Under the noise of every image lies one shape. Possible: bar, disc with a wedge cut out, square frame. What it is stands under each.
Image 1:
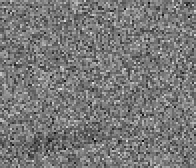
dark bar
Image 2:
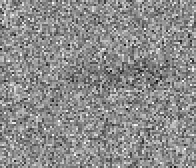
dark bar
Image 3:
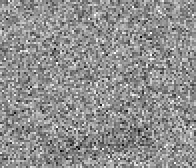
dark bar
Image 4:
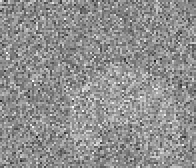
light disc with a wedge cut out
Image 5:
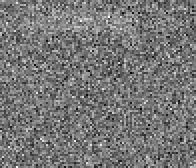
light bar
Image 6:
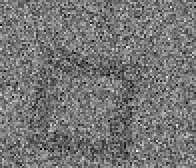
dark square frame
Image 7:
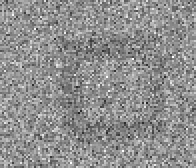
dark square frame
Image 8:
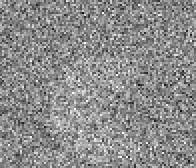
light disc with a wedge cut out
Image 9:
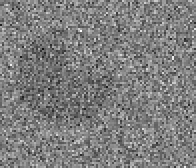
dark disc with a wedge cut out
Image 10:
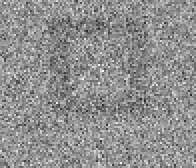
dark square frame
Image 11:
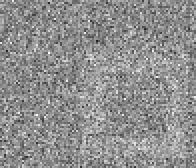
light square frame
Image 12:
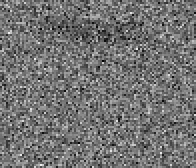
dark bar
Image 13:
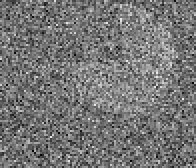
light disc with a wedge cut out
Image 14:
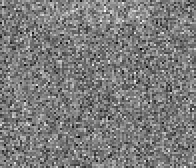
light bar
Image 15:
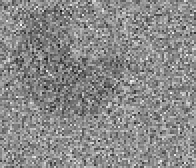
dark disc with a wedge cut out
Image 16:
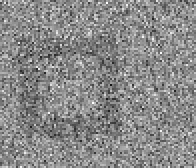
dark square frame
